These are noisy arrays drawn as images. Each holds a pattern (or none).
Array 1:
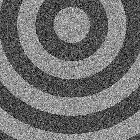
rings round one point
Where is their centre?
top middle
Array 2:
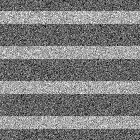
horizontal stripes
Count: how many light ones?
4
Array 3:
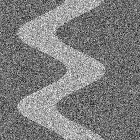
a wavy band
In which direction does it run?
top to bottom
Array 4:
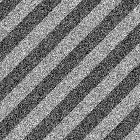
diagonal stripes
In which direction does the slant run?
bottom left to top right
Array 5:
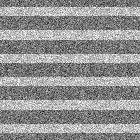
horizontal stripes
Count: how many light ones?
6
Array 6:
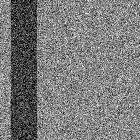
one vertical stripe
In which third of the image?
left
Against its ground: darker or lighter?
darker
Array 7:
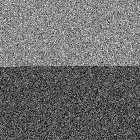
a sharp edge
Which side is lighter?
top
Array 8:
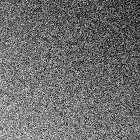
a smooth slope
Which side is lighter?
bottom left
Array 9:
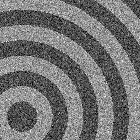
rings round one point
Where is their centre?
bottom left
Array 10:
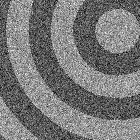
rings round one point
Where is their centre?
top right
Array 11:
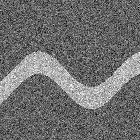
a wavy band
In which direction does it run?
left to right
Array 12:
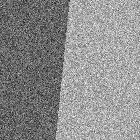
a sharp edge
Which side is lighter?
right
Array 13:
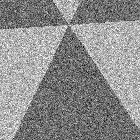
spokes from one point
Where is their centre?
top middle
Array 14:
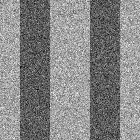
vertical stripes
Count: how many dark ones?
2
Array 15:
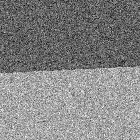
a sharp edge
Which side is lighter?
bottom
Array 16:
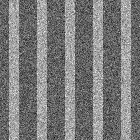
vertical stripes
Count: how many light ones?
5
